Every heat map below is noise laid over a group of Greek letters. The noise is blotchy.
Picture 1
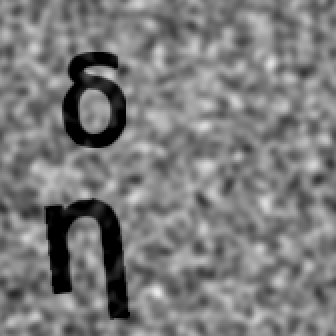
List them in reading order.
top left: delta; bottom left: eta
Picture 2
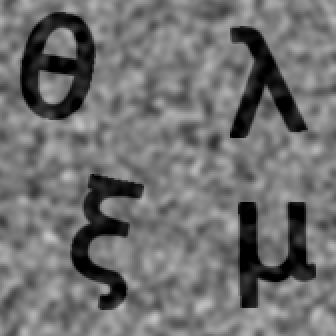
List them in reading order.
top left: theta; top right: lambda; bottom left: xi; bottom right: mu
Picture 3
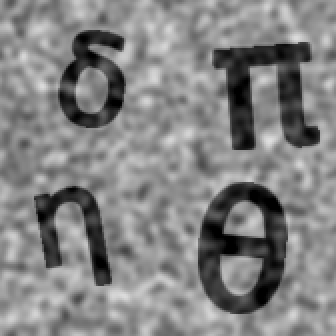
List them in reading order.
top left: delta; top right: pi; bottom left: eta; bottom right: theta
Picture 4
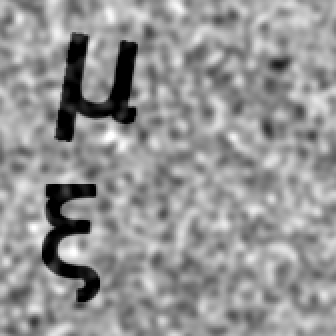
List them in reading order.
top left: mu; bottom left: xi
